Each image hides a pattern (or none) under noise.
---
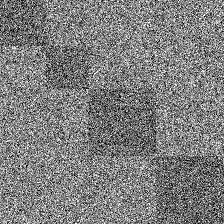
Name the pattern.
blocks along the diagonal
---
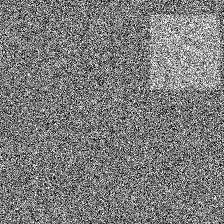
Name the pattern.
one block
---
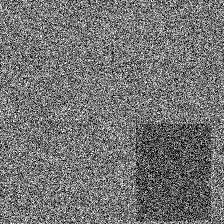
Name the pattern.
one block
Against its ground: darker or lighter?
darker
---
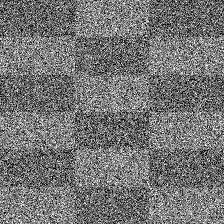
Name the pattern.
a checkerboard
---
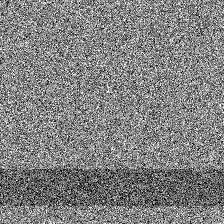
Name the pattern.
one band of rows
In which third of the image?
bottom
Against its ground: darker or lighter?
darker
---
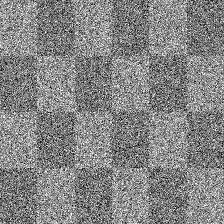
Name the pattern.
a checkerboard
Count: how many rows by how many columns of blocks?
4 by 6
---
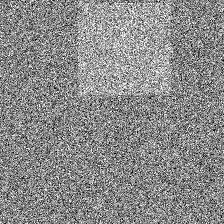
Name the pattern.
one block
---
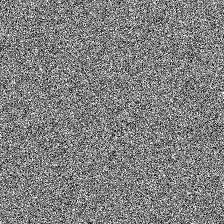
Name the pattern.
only noise
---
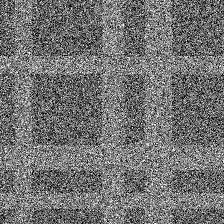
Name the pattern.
bands of rows crossing bands of columns
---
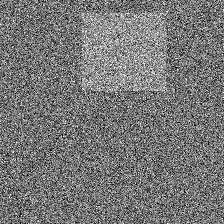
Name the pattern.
one block
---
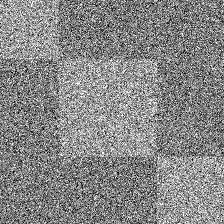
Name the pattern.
blocks along the diagonal
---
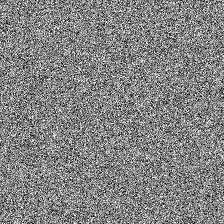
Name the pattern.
only noise
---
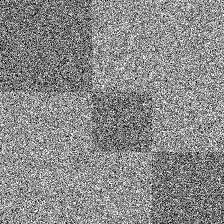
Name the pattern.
blocks along the diagonal
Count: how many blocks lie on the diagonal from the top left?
3
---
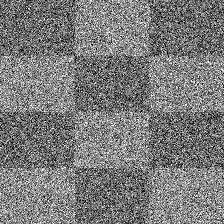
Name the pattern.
a checkerboard
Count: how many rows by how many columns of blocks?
4 by 3
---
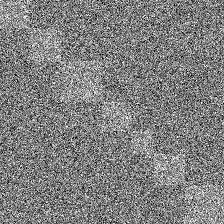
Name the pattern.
blocks along the diagonal
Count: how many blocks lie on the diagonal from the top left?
7
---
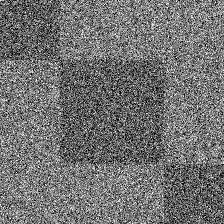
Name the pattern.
blocks along the diagonal
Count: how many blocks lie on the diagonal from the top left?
3
